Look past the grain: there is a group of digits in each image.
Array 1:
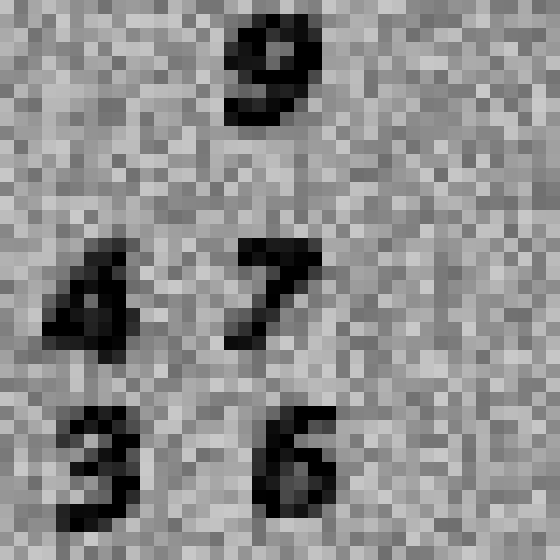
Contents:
top middle: 9; middle left: 4; centre: 7; bottom left: 3; bottom middle: 6
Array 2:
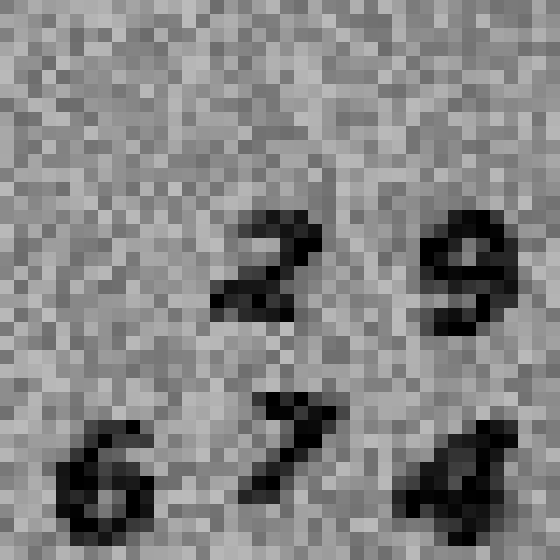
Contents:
centre: 2; middle right: 9; bottom left: 6; bottom middle: 7; bottom right: 4
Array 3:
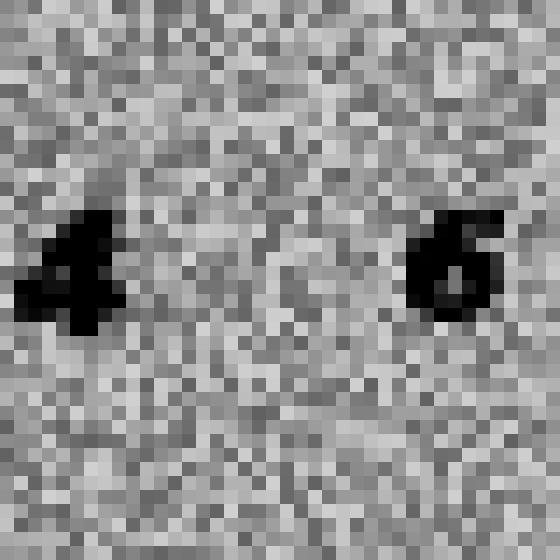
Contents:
middle left: 4; middle right: 6
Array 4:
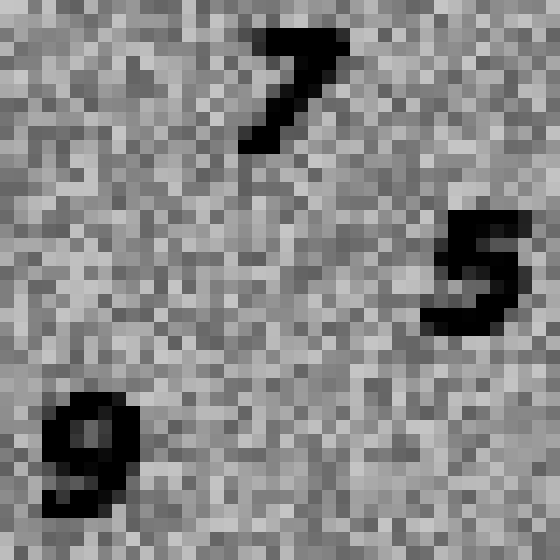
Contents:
top middle: 7; middle right: 5; bottom left: 9
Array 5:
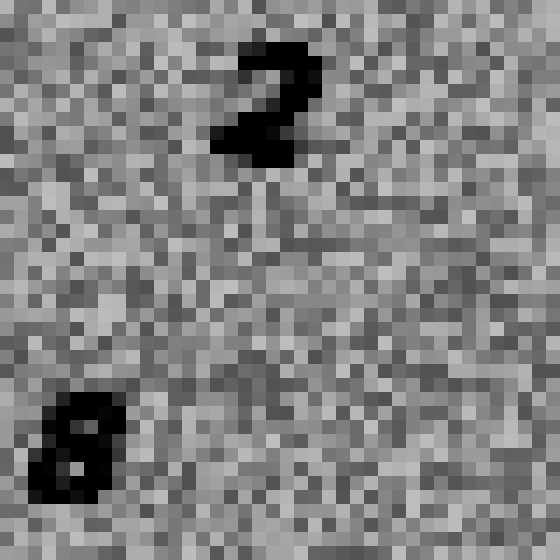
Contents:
top middle: 2; bottom left: 8
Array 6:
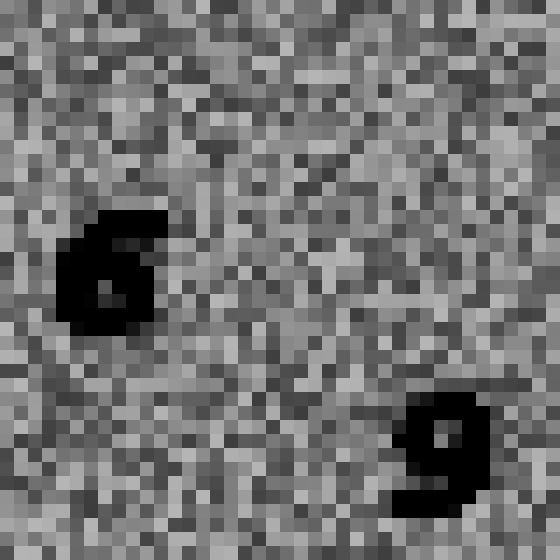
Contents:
middle left: 6; bottom right: 9
